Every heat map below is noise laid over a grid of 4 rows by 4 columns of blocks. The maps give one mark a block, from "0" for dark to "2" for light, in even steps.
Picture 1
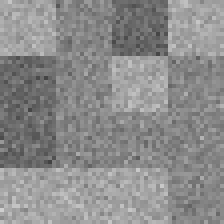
2 1 0 2
0 1 2 1
0 1 1 1
2 2 2 1
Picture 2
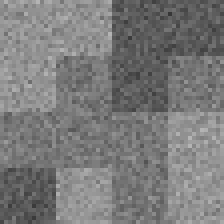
2 2 0 0
2 1 0 1
1 1 1 2
0 2 1 2
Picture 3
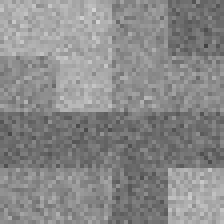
2 2 1 0
1 2 1 1
0 0 0 0
1 1 0 2
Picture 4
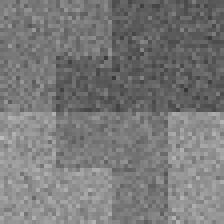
1 1 0 0
1 0 0 0
2 1 1 2
2 2 1 2
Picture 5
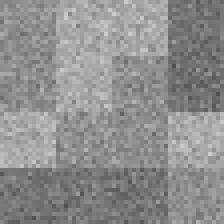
1 2 2 0
1 2 1 0
2 1 1 2
0 0 0 1
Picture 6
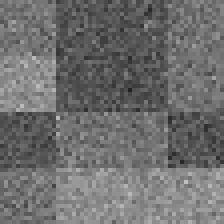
1 0 0 1
2 0 0 1
0 1 1 0
1 2 2 2
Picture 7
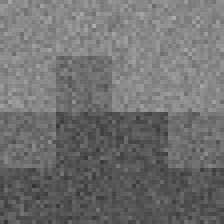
2 2 2 2
2 1 2 2
1 0 0 1
0 0 0 0
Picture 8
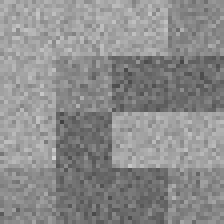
2 2 2 1
2 1 0 0
2 0 2 2
1 0 0 1
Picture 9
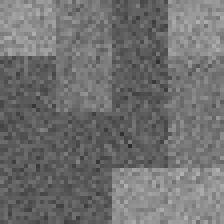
2 1 0 2
0 1 0 1
0 0 0 1
0 0 2 2
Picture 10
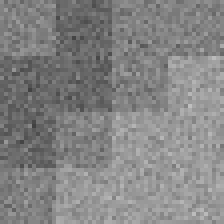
1 0 1 1
0 0 1 2
0 1 2 2
1 2 2 2
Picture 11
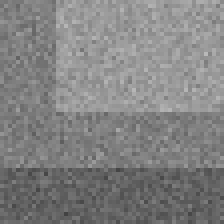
1 2 2 2
1 2 2 2
1 1 1 1
0 0 0 0
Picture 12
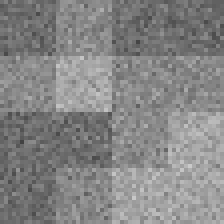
0 1 0 0
1 2 1 1
0 0 1 2
0 1 2 2
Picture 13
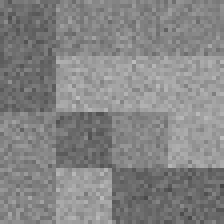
0 1 1 1
0 2 2 2
1 0 1 2
1 2 0 0
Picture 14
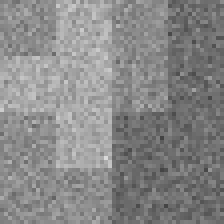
1 2 1 0
2 2 1 0
1 2 0 0
1 1 0 0
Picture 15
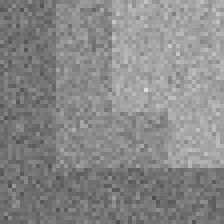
0 1 2 2
0 1 2 2
0 1 1 2
0 0 0 0
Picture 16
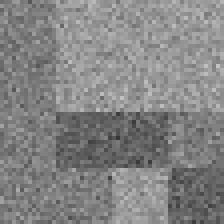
1 2 2 2
1 2 2 2
1 0 0 1
1 1 2 0
